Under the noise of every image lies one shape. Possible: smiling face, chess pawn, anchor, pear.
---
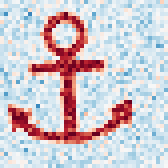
anchor
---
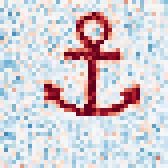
anchor
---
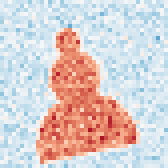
chess pawn
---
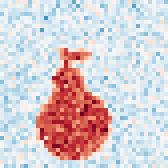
pear
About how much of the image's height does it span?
two thirds
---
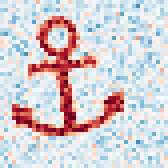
anchor
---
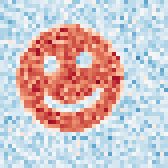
smiling face
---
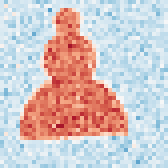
chess pawn
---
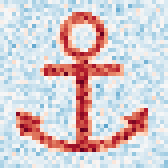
anchor
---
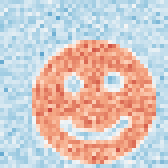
smiling face
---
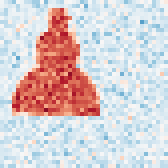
chess pawn
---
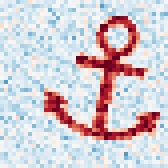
anchor
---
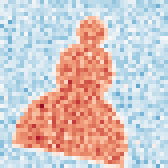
chess pawn
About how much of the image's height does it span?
nearly all
